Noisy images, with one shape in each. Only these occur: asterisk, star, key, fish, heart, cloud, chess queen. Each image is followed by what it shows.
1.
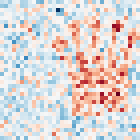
chess queen
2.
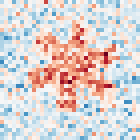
asterisk
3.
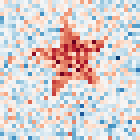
star
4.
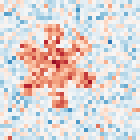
asterisk
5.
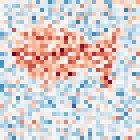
fish
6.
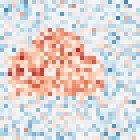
cloud
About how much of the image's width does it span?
two thirds
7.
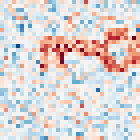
key
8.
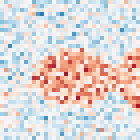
fish
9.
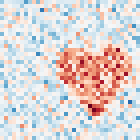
heart
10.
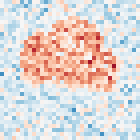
cloud
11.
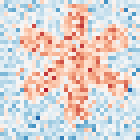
asterisk
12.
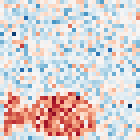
fish
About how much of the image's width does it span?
two thirds
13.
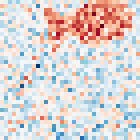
fish
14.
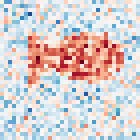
fish
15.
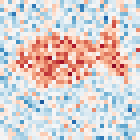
fish
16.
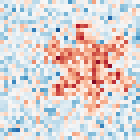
asterisk
